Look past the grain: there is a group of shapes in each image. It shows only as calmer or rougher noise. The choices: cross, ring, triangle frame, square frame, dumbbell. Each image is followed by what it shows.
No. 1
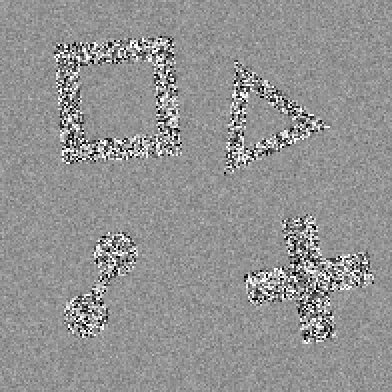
top left: square frame; top right: triangle frame; bottom left: dumbbell; bottom right: cross
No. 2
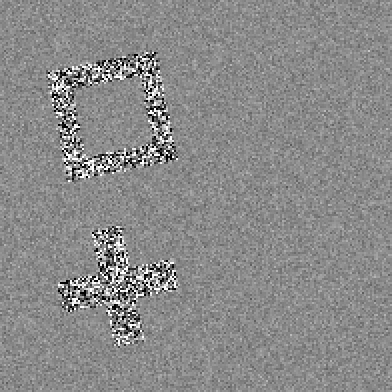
top left: square frame; bottom left: cross
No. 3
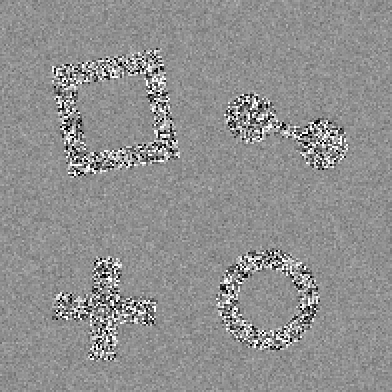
top left: square frame; top right: dumbbell; bottom left: cross; bottom right: ring
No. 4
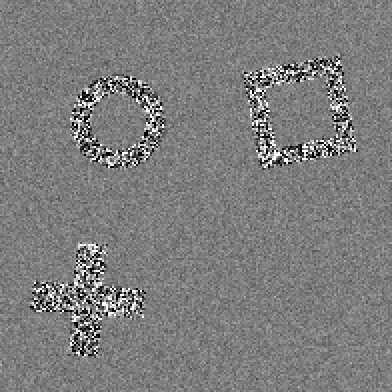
top left: ring; top right: square frame; bottom left: cross
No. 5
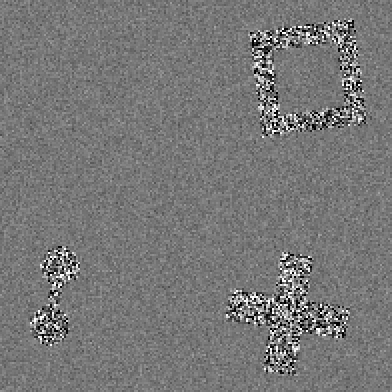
top right: square frame; bottom left: dumbbell; bottom right: cross
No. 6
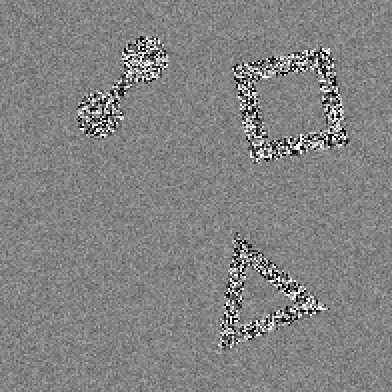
top left: dumbbell; top right: square frame; bottom right: triangle frame
